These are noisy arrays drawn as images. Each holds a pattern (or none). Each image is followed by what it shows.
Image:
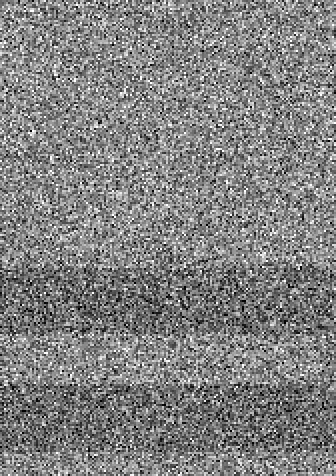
bands of rows
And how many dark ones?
2
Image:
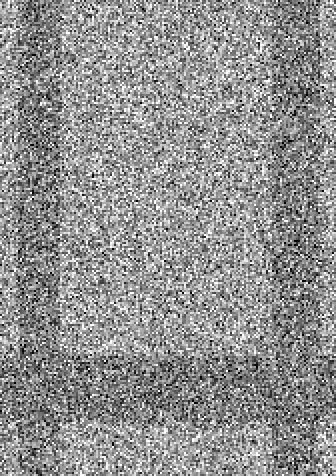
bands of rows crossing bands of columns
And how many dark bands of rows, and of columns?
1 and 2
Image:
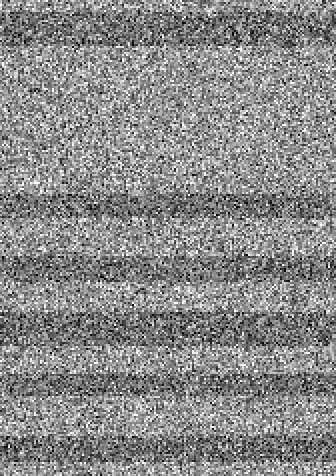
bands of rows
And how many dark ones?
6
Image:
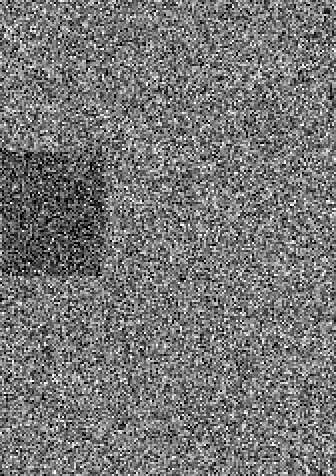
one block
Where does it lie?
middle left
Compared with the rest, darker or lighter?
darker
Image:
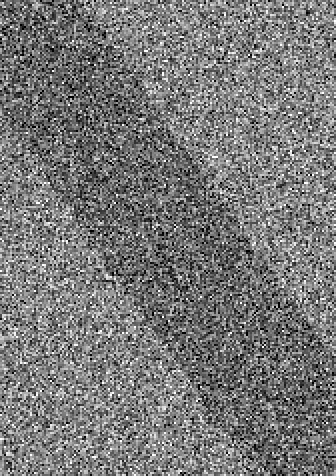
a diagonal band
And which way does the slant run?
top left to bottom right
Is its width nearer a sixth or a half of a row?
a half
